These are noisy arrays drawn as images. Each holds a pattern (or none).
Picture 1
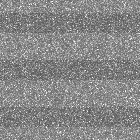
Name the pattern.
horizontal stripes
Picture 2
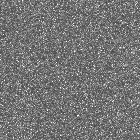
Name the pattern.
only noise
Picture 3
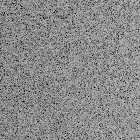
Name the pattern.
a smooth slope
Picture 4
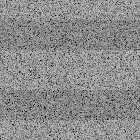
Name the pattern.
horizontal stripes
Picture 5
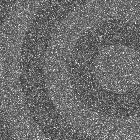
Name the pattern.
rings round one point
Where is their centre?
middle right
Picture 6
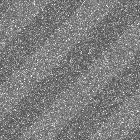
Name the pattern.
diagonal stripes
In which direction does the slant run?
bottom left to top right
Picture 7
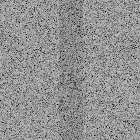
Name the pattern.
one vertical stripe
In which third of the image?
middle
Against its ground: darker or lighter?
darker
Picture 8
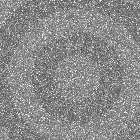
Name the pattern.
rings round one point
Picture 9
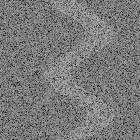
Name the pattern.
a wavy band
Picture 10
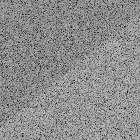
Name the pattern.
a sharp edge
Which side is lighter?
bottom right
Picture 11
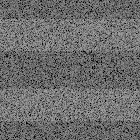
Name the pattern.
horizontal stripes
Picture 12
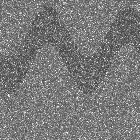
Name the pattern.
a wavy band
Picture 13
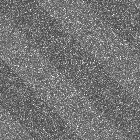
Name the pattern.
diagonal stripes
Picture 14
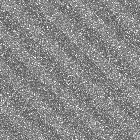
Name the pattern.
diagonal stripes
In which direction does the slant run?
top left to bottom right
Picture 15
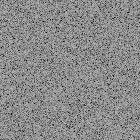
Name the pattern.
only noise
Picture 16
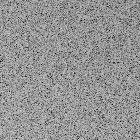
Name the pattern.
a smooth slope
